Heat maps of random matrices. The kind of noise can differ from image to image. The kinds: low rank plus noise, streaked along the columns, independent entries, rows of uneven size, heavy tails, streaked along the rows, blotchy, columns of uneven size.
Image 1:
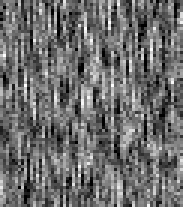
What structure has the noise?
streaked along the columns
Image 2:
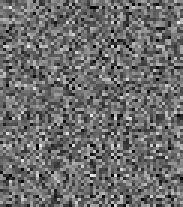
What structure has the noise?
low rank plus noise
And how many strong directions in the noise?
one
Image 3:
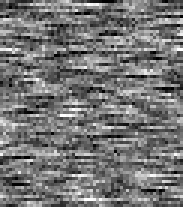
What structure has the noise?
streaked along the rows
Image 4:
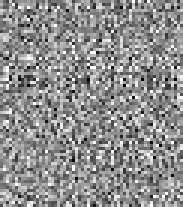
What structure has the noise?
low rank plus noise
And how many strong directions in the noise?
one
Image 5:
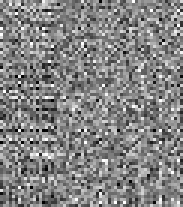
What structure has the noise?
low rank plus noise
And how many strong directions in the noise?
one
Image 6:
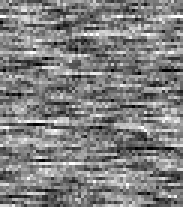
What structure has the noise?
streaked along the rows
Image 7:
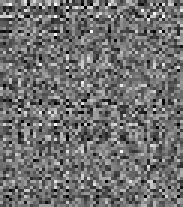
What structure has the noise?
low rank plus noise
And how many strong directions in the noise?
two
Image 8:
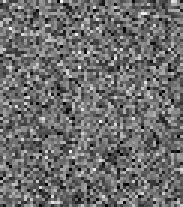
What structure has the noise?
independent entries
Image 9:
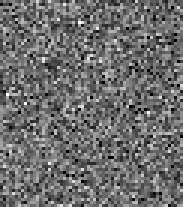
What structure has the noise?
independent entries
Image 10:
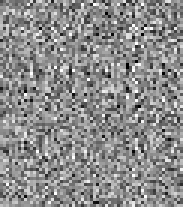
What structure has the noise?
low rank plus noise
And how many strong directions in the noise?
five to eight
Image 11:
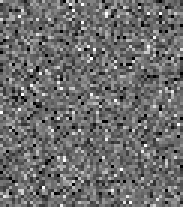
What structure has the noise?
heavy tails
